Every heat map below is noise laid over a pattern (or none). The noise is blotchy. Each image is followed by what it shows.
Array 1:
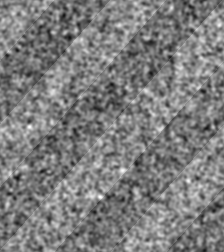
diagonal stripes
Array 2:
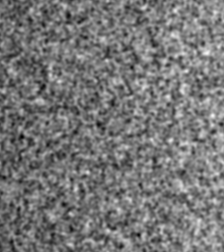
a smooth slope
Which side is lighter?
right
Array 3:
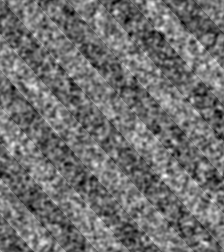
diagonal stripes
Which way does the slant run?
top left to bottom right
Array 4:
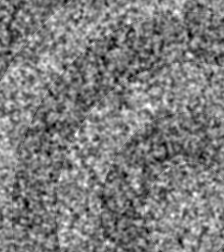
rings round one point
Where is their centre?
bottom right
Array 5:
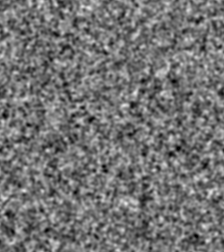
only noise
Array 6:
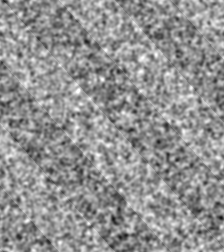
diagonal stripes
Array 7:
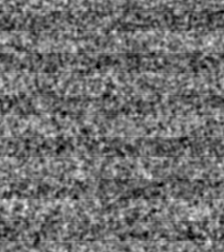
horizontal stripes
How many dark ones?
6
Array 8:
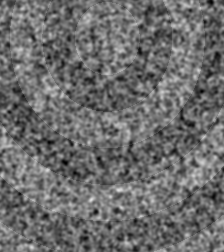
rings round one point
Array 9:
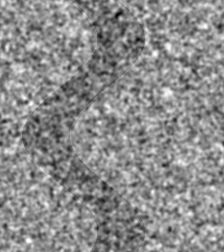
a wavy band
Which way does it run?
top to bottom
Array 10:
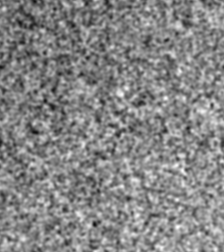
a smooth slope
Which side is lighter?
bottom right
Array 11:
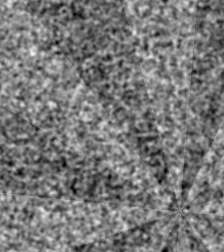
spokes from one point
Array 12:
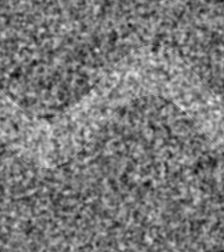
a wavy band
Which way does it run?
left to right
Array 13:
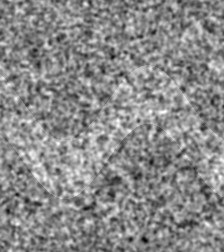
a wavy band
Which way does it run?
left to right
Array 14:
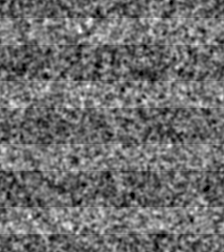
horizontal stripes
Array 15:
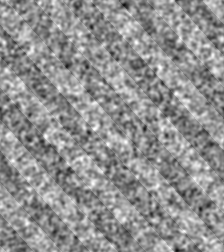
diagonal stripes
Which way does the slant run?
top left to bottom right
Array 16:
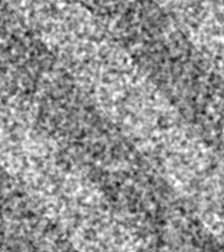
diagonal stripes
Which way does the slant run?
top left to bottom right
